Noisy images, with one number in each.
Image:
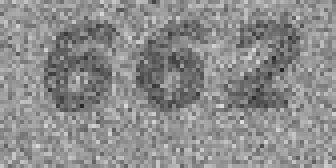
662
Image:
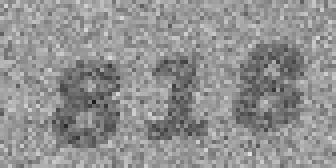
818
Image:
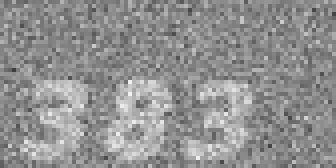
383
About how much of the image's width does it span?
two thirds
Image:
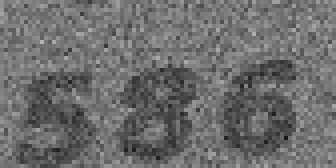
586
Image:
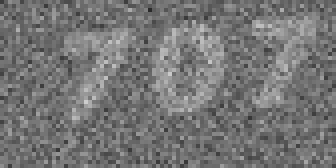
707
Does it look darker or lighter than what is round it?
lighter
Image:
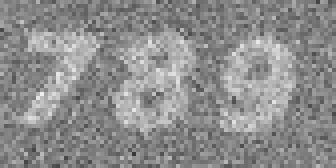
789
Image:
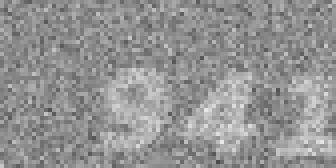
941
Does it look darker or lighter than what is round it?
lighter
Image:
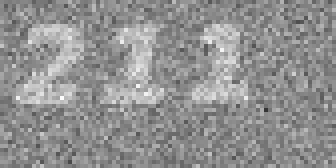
211
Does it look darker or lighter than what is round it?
lighter
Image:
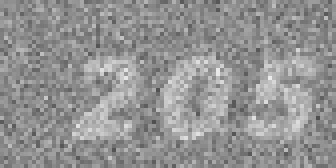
205
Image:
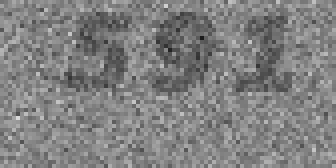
591
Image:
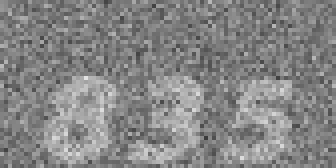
835
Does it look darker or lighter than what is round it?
lighter
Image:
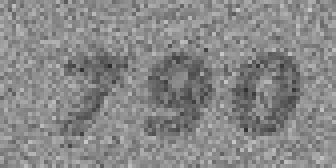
790
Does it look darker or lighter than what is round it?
darker
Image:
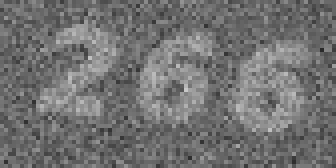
266
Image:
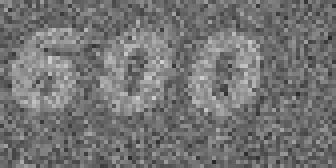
600
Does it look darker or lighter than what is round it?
lighter
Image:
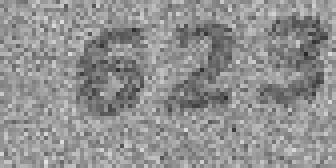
623
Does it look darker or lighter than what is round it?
darker
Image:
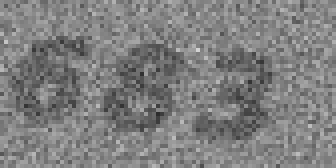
683
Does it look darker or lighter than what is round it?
darker
